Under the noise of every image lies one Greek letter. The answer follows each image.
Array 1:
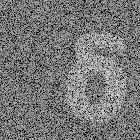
delta
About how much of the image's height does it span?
two thirds
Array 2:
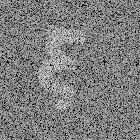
xi
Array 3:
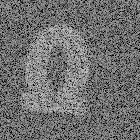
omega
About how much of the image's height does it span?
two thirds
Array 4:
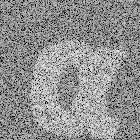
alpha
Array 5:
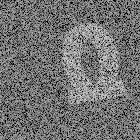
omega
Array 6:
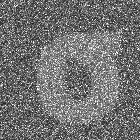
sigma
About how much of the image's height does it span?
two thirds
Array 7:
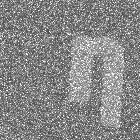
eta
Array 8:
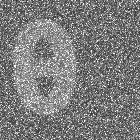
theta
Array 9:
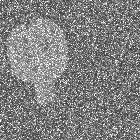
phi
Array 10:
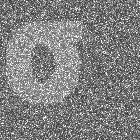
sigma
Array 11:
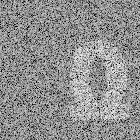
omega
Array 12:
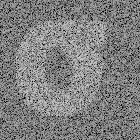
sigma
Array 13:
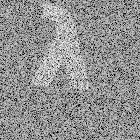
lambda
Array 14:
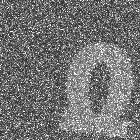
omega
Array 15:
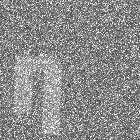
eta
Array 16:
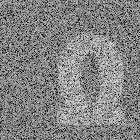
omega
